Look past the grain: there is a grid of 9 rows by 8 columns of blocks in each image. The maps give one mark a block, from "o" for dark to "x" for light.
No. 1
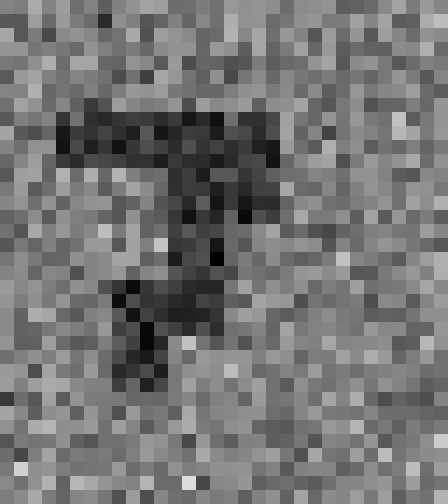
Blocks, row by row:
x x x x x x x x
x x x x x x x x
x o o o o x x x
x x x o o x x x
x x x o x x x x
x x o o x x x x
x x o x x x x x
x x x x x x x x
x x x x x x x x
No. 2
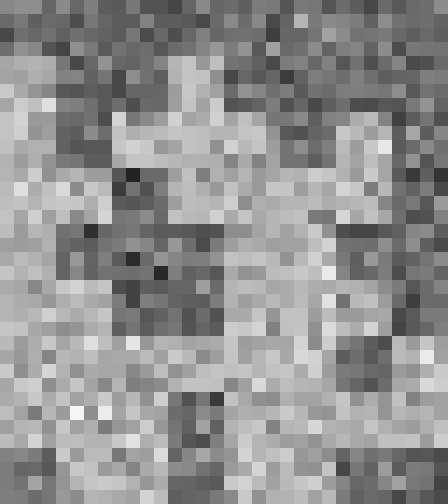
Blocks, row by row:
o o o o o o o o
x o o x o o o o
x o x x x o x o
x x o x x x x o
x o o o x x o o
x x o o x x x o
x x x x x x o x
x x x o x x x x
o x x o x x o o
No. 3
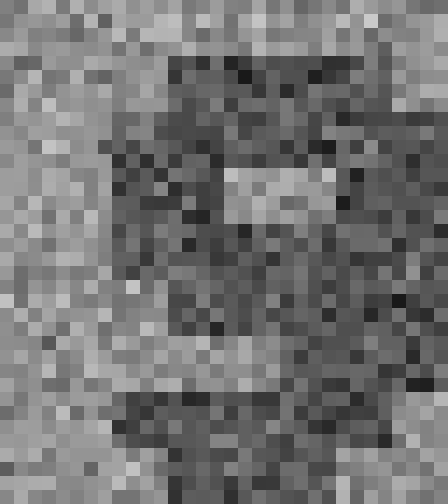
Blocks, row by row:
x x x x x x x x
x x x o o o o x
x x o o o o o o
x x o o x x o o
x x o o o o o o
x x x o o o o o
x x x x x o o o
x x o o o o o x
x x x o o o x x
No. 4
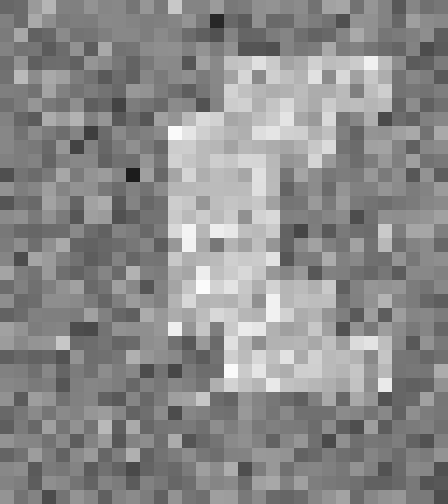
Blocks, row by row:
o o o o o o o o
o o o o x x x o
o o o x x x o o
o o o x x o o o
o o o x x o o o
o o o x x x o o
o o o o x x x o
o o o o o o o o
o o o o o o o o
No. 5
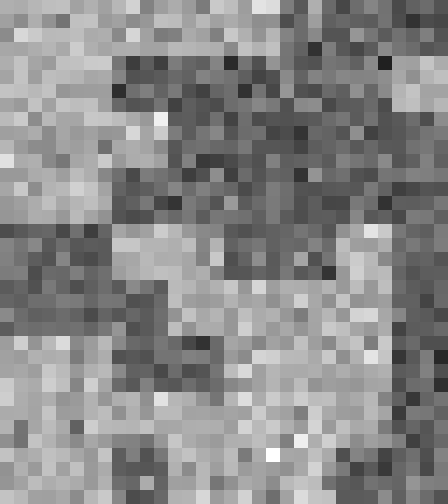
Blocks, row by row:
x x x x x o o o
x x o o o o o x
x x x o o o o o
x x o o o o o o
o o x x o o x o
o o o x x x x o
x x o o x x x o
x x x x x x x o
x x o x x x o o
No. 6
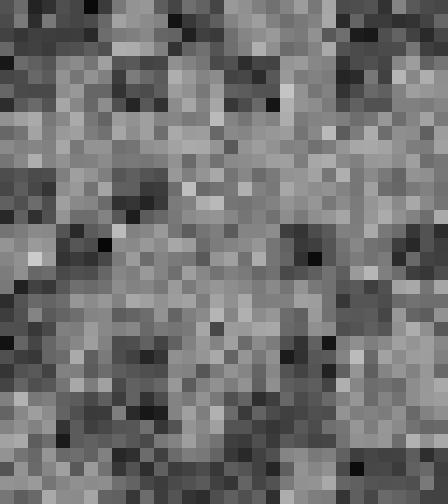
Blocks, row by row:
o o x o x x o o
o x o x o x o x
x x x x x x x x
o x o x x x x x
x o x x x o x o
o x x x x x o x
o x o x x o x x
x o o x o o x x
x x o o o x o o
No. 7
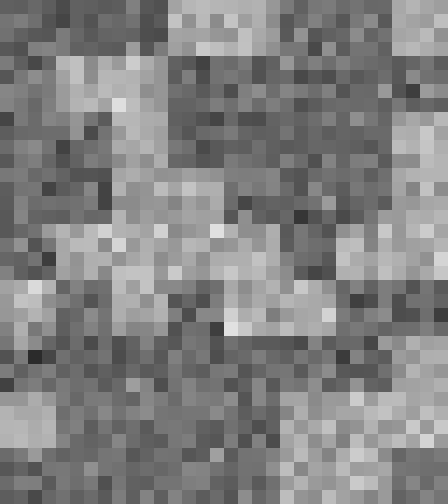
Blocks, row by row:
o o o x x o o x
o x x o o o o o
o o x o o o o x
o o x x o o o x
o x x x x o x x
x o x o x x o o
o o o o o o o x
x o o o o x x x
o o o o o x x o
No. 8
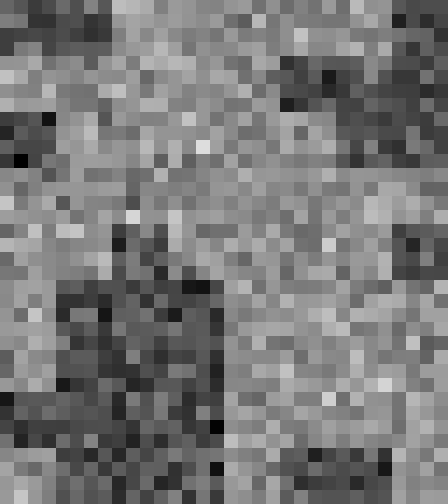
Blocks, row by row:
o o x x x x x o
x x x x x o o o
o x x x x x o o
x x x x x x x x
x x o x x x x o
x o o o x x x x
x o o o x x x x
o o o o x x x x
x o o o x o o x
